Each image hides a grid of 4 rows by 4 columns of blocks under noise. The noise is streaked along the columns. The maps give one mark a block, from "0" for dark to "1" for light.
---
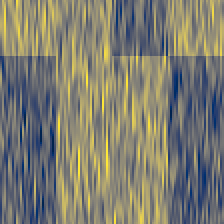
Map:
1 1 0 1
0 1 1 0
0 1 1 0
0 1 1 0
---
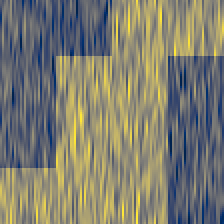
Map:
0 0 1 1
0 1 1 0
0 1 1 0
1 1 1 0
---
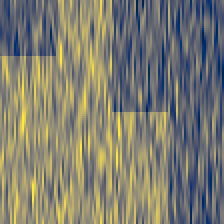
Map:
0 1 0 0
1 1 0 0
1 1 1 0
1 1 1 0
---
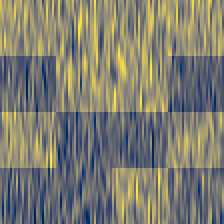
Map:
1 1 1 1
0 1 1 0
1 0 0 1
0 0 1 0
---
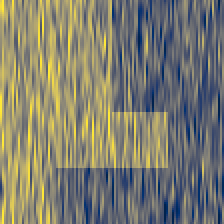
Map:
1 1 0 0
1 1 0 0
1 1 1 0
1 0 0 0
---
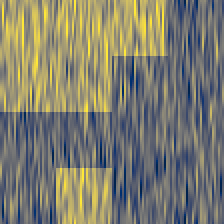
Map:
1 1 1 0
1 1 0 0
0 0 0 0
0 1 0 0
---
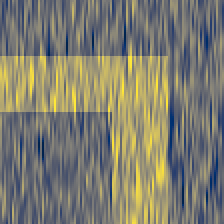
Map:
0 0 0 0
1 1 1 0
0 0 1 0
0 0 1 0
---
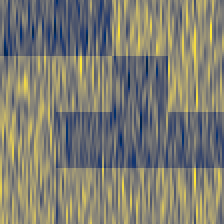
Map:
0 0 1 1
1 1 0 1
1 0 0 0
1 1 1 1
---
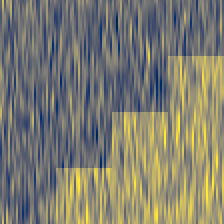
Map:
0 0 0 0
0 0 0 1
0 0 1 1
0 1 1 1
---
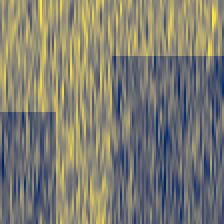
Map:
1 1 1 1
1 1 0 0
0 1 0 0
0 1 0 0
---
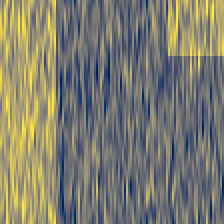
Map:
1 0 0 1
1 0 0 0
1 0 0 0
1 0 0 0
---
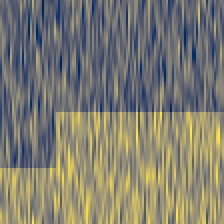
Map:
0 0 0 0
0 0 0 0
0 1 1 1
1 1 1 1
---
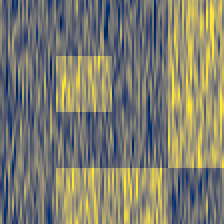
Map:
0 0 0 1
0 1 0 1
0 0 0 1
0 1 1 0
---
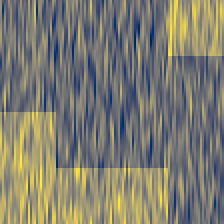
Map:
0 0 0 1
0 0 0 0
1 0 0 0
1 1 1 0
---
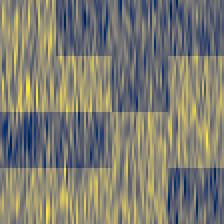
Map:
1 0 0 0
1 1 0 1
0 0 1 1
1 1 1 0
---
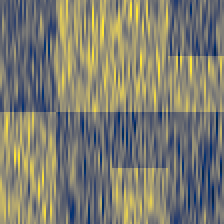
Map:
0 1 1 0
0 1 1 1
1 0 0 0
1 0 1 0
